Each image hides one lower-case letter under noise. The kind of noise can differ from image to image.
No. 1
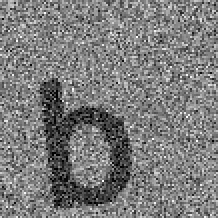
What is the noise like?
independent entries
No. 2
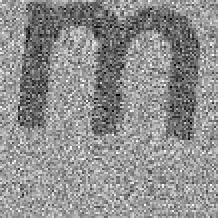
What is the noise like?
low rank plus noise
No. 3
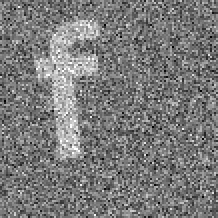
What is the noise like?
independent entries
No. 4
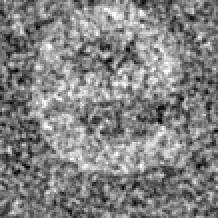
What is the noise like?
blotchy
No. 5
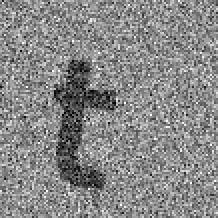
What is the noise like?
independent entries
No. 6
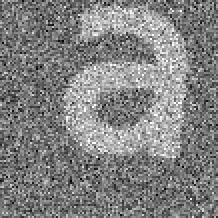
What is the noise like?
independent entries
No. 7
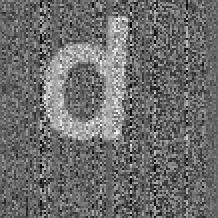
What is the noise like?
columns of uneven size
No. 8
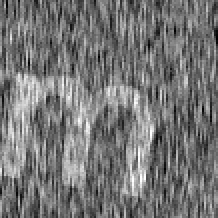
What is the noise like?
streaked along the columns
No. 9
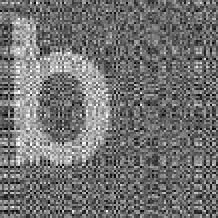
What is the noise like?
low rank plus noise
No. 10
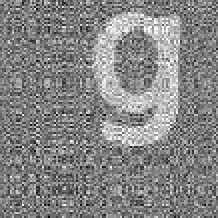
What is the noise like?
low rank plus noise
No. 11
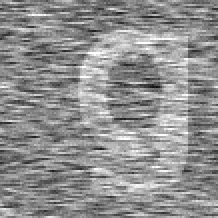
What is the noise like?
streaked along the rows
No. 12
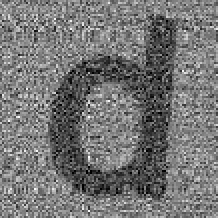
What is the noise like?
low rank plus noise
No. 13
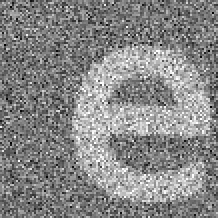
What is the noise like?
independent entries
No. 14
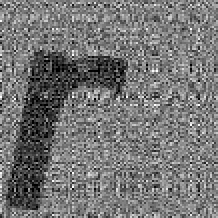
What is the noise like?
low rank plus noise
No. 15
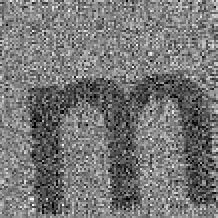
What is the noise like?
low rank plus noise
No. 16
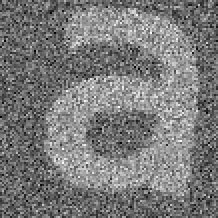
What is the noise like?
independent entries
